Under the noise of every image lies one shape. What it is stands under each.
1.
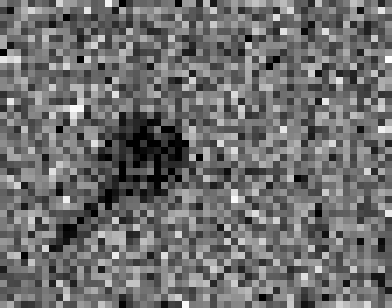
lollipop
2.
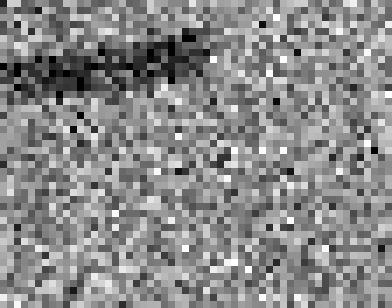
bar
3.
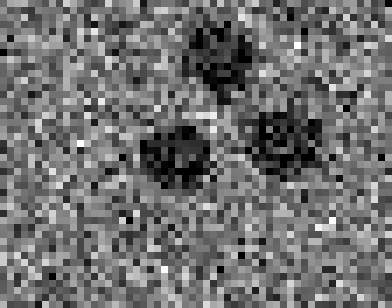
three dots
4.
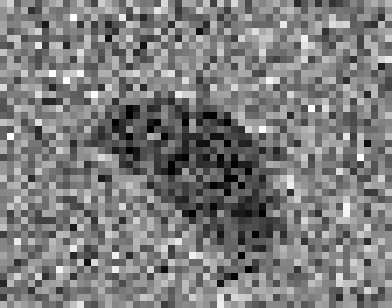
half disc
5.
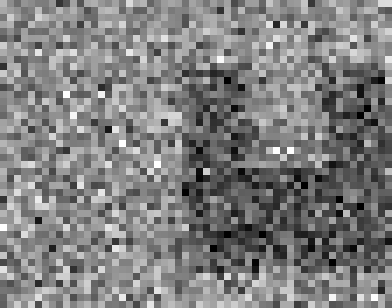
square with a notch
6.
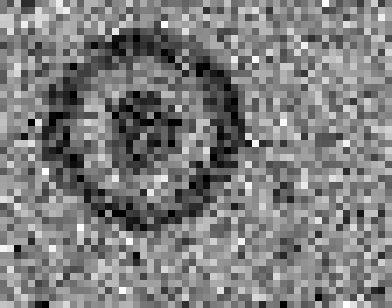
bullseye
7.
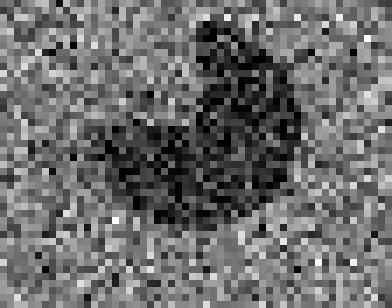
disc with a wedge cut out
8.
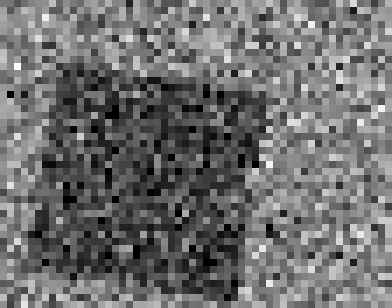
square
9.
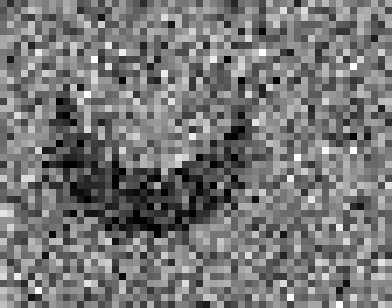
crescent
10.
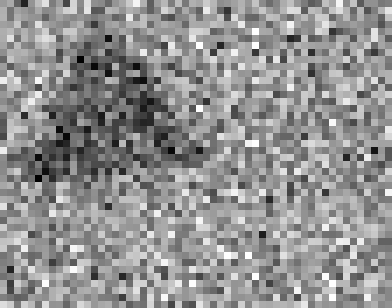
triangle
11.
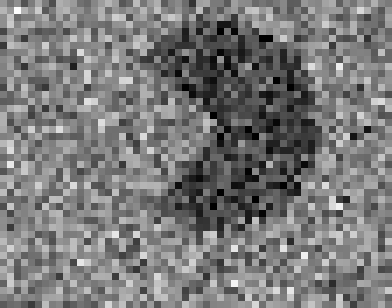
disc with a wedge cut out
